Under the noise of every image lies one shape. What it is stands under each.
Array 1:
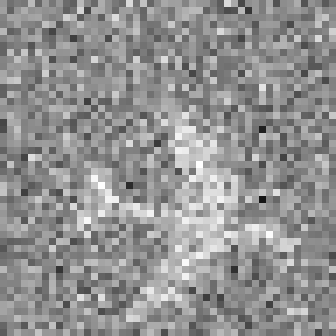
airplane
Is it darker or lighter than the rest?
lighter
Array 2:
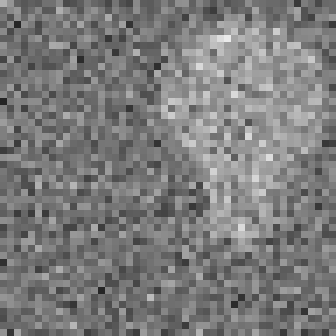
light bulb
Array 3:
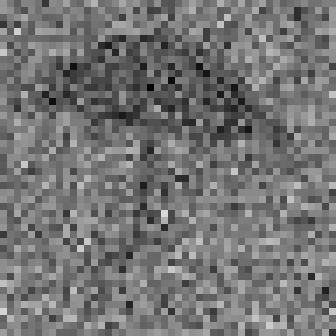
umbrella
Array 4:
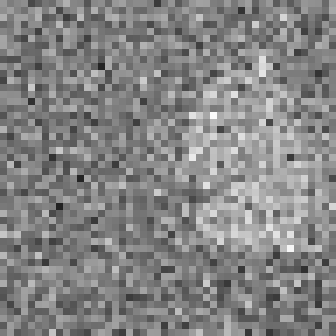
chess knight
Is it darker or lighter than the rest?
lighter
